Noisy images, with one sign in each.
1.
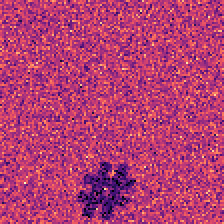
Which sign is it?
hash sign
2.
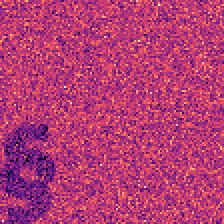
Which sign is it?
section sign
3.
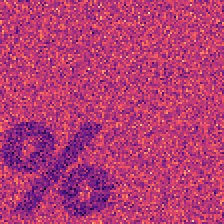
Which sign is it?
percent sign
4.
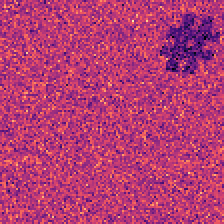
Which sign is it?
hash sign
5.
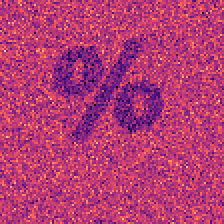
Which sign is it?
percent sign
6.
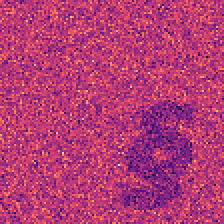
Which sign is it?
section sign
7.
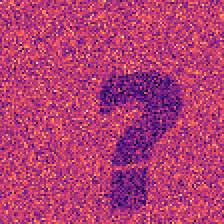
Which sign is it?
question mark
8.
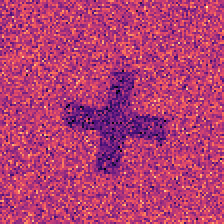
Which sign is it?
plus sign
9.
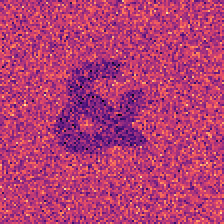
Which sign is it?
ampersand
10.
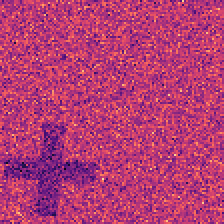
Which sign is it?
plus sign
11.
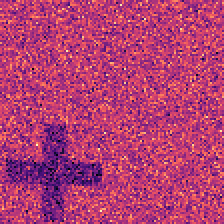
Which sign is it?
plus sign
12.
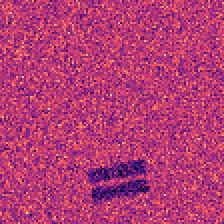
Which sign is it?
equals sign
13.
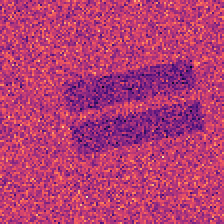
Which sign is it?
equals sign
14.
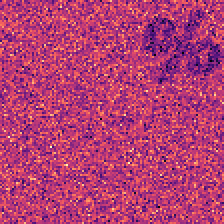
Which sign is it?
percent sign
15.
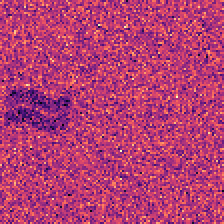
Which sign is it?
approximately sign
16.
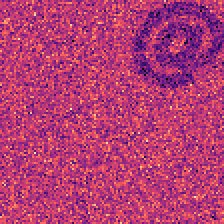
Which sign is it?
at sign
